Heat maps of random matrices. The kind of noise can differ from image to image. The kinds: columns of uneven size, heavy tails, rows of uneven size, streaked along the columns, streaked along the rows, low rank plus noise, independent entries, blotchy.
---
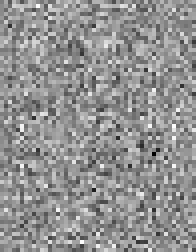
low rank plus noise
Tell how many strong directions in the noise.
five to eight
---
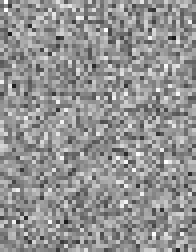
independent entries
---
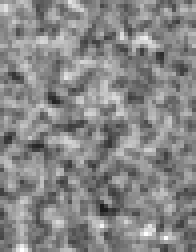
blotchy
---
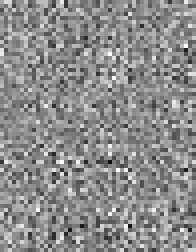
low rank plus noise
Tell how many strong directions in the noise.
three or four
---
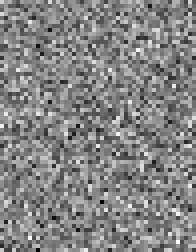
independent entries
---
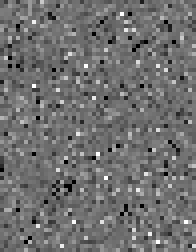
heavy tails
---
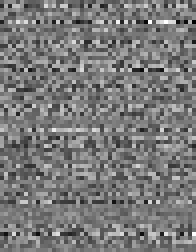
rows of uneven size
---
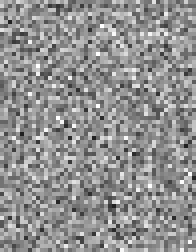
independent entries
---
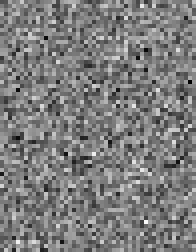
independent entries
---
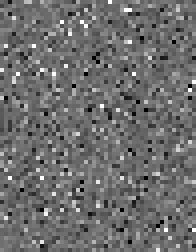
heavy tails
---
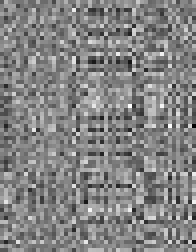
low rank plus noise
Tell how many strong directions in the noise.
two
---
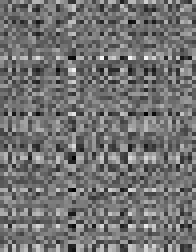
low rank plus noise
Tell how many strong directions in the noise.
one
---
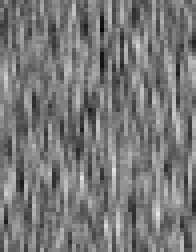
streaked along the columns
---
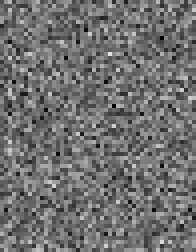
independent entries
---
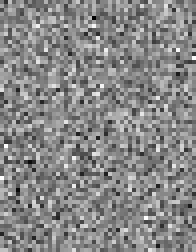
independent entries
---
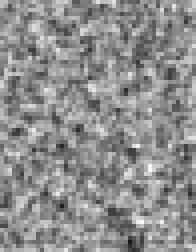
blotchy
